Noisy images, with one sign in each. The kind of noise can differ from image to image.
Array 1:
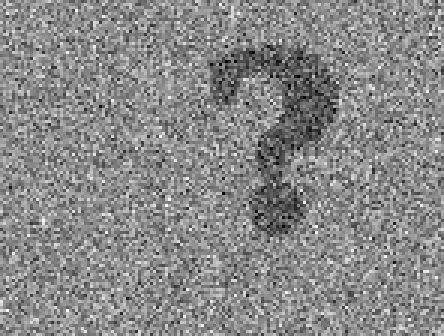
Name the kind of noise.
independent entries
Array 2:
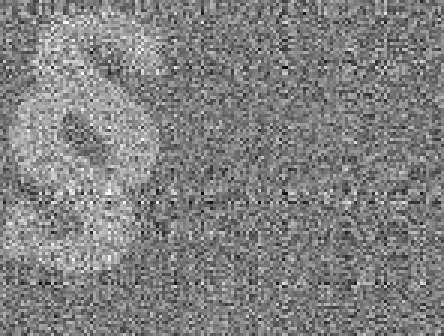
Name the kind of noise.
low rank plus noise
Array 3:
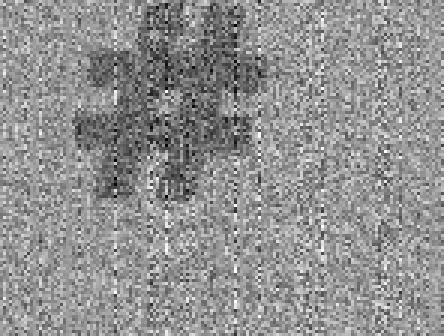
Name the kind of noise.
columns of uneven size
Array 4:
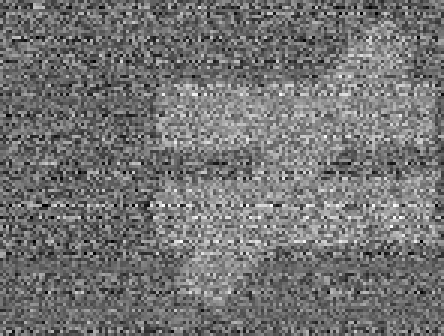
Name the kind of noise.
rows of uneven size
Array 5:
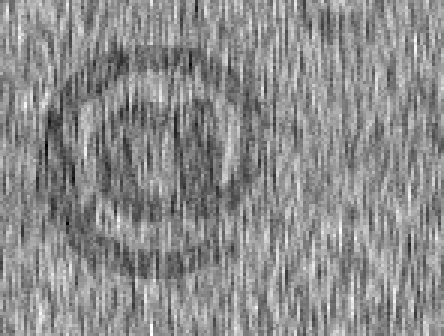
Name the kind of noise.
streaked along the columns
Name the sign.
at sign
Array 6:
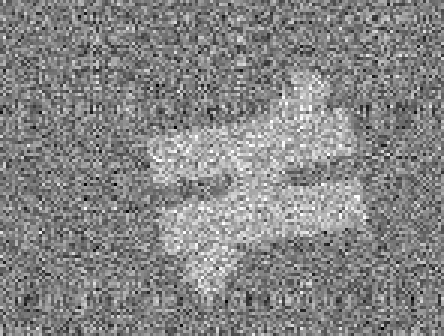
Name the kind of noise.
low rank plus noise
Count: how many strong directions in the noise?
three or four
